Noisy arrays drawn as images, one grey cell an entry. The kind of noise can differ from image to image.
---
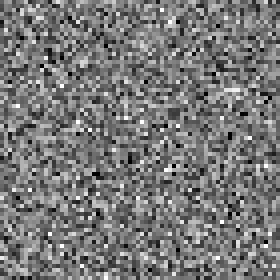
independent entries
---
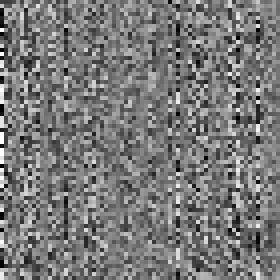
columns of uneven size
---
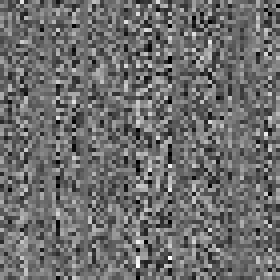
columns of uneven size
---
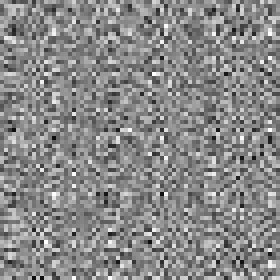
low rank plus noise
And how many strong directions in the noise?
two
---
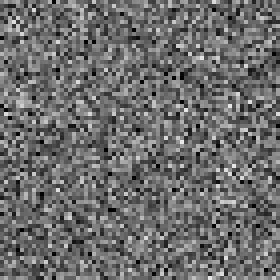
independent entries
